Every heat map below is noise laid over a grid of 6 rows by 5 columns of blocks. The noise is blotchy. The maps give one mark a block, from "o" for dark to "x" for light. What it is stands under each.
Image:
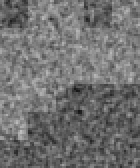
o x x o x
x x x x x
x x x x x
x x o o o
x o o o o
o o o o o
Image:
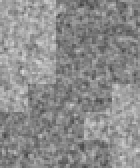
x x o o o
x x o o o
x x o o o
x o o o x
o o o x x
o o o o x
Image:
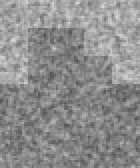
x x x x x
x o o x x
x o o o x
o o o o o
o o o o o
o o o o o
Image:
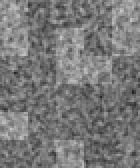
x o o o x
x o x o x
o o x x o
o o o o o
x o o o o
o o x o o
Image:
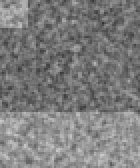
x o o o o
o o o o o
o o o o o
o o o o o
x x x x x
x x x x x
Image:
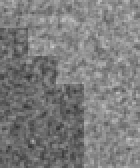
x x x x x
o x x x x
o o x x x
o o o x x
o o o x x
o o o x x
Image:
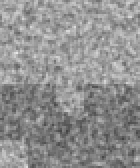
x x x x x
x x x x x
x x x x x
o o x o o
o o o o o
x o o o o
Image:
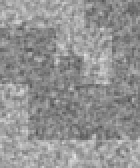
x x x o o
o o x x o
o o o x o
x o o o o
x o o o o
x x x x x
